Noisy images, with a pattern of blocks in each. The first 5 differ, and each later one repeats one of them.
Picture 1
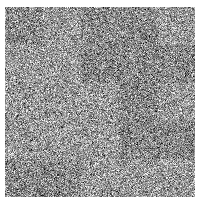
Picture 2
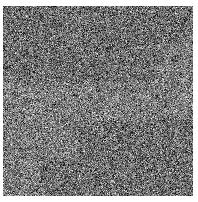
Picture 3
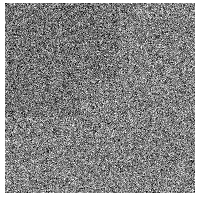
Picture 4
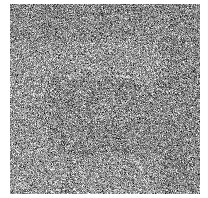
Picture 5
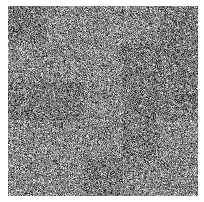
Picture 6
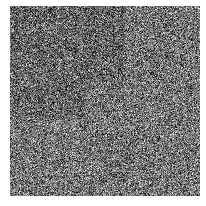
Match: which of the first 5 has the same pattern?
3
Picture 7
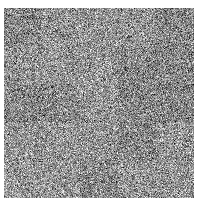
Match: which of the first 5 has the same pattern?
5
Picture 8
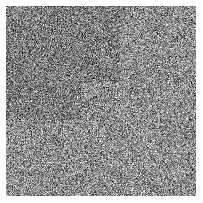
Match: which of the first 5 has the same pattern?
3
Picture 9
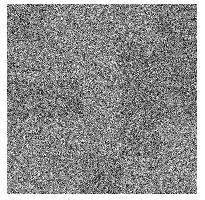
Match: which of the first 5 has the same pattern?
5
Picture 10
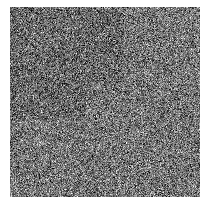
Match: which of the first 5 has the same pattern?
3
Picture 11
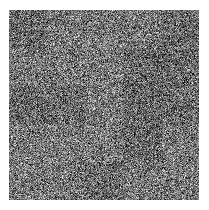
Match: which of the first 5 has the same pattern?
5
